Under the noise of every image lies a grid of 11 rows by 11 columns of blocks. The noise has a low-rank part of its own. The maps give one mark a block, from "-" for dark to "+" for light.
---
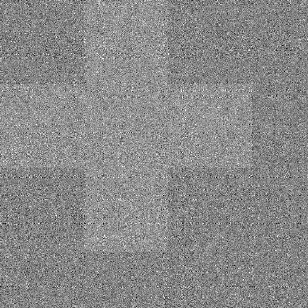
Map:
- - - + + + - - - - -
- - - + + + - - - - -
- - - + + + - - - - -
+ + + + + + + + + - -
+ + + + + + + + + - -
+ + + + + + + + + - -
- - - + + + - - - - -
- - - + + + - - - - -
- - - + + + - - - - -
- - - - - - - - - - -
- - - - - - - - - - -
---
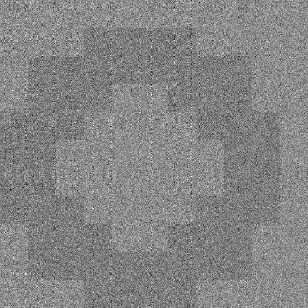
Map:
+ + + + + + + + + + +
+ + + - - - - + + + +
+ - - - - - - - - + +
+ - - - + + - - - + +
- - - + + + + - - - +
- - + + + + + + - - +
- - + + + + + + - - +
- - - + + + + - - - +
+ - - - + + - - - + +
+ - - - - - - - - + +
+ + + - - - - + + + +
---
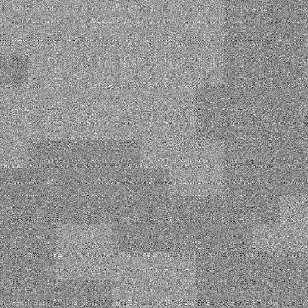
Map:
+ + + + + + + + - - -
+ + + + + + + + - - -
- + + + + + + + - - -
+ + + + + + + - - - -
+ + + + + + + - - - -
+ - - - - + + + - - -
- - - - - - + + - - -
- - - - - - - - - - +
- - + + - - - - - + +
- - + + + + + - - - -
- - - - + + + - - - -
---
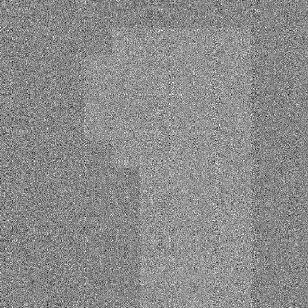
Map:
- - - - - - - - - - -
- - - - + + + + + - -
- - - + + + + + + - -
- - - + + + + + + - -
- - - + + + + + + - -
- - - - + + + + + - -
- - - - - + + + + - -
- - - - - + + + + - -
- - - - - + + + + - -
- - - - - + + + + - -
- - - - - + + + + - -
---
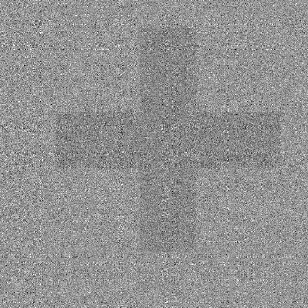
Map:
+ + + + + + + + + + +
+ + + + + - - + + + +
+ + + + + - - + + + +
+ + + + + - - + + + +
+ + - - - - - - - - +
+ + - - - - - - - - +
+ + + + + - - + + + +
+ + + + + - - + + + +
+ + + + + - - + + + +
+ + + + + + + + + + +
+ + + + + + + + + + +
